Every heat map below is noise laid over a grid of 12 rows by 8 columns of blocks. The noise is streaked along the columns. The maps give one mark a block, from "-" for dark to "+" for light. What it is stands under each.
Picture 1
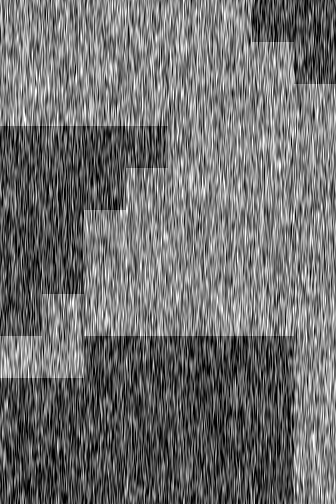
++++++--
+++++++-
++++++++
----++++
---+++++
--++++++
--++++++
-+++++++
++-----+
-------+
-------+
-------+
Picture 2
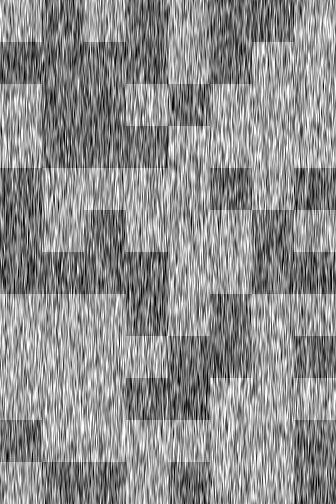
+-+-+--+
----+-++
+--+-+++
+---++++
-++++-+-
-+-+++-+
----++--
+++-+-++
++++--+-
+++--+++
-++++++-
+--+-++-
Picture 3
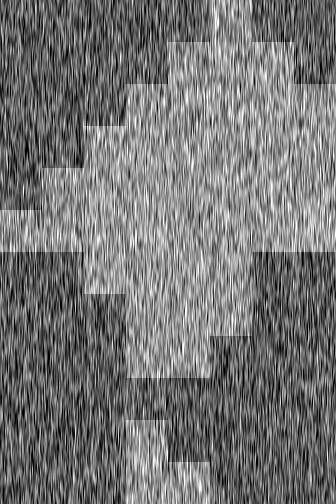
-----+--
----+++-
---+++++
--++++++
-+++++++
++++++++
--++++--
---+++--
---++---
--------
---+----
---++---
